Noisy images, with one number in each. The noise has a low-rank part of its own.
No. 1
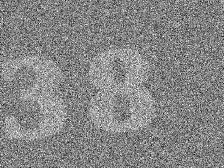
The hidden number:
38
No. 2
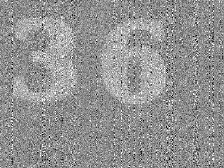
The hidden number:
36
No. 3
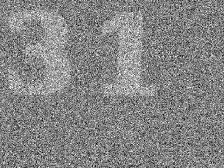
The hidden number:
31
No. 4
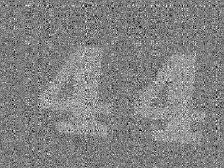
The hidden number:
44
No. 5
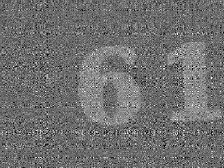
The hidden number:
61
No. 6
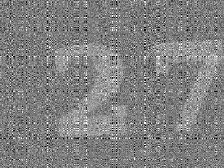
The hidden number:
27
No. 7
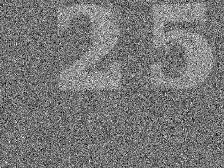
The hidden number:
25
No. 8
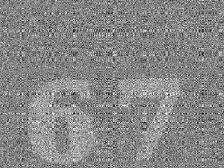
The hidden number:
67
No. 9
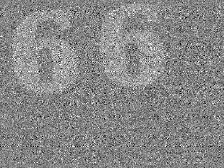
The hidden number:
66
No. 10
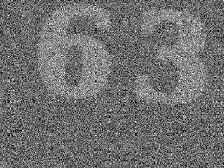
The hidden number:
63
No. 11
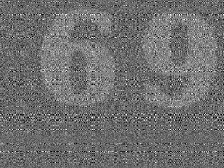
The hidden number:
69
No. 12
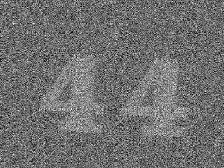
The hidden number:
44
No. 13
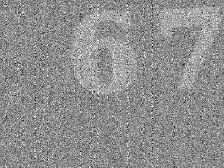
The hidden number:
67
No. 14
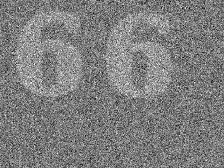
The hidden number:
66
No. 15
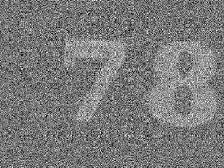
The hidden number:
78
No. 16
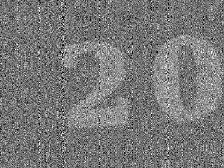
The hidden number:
20
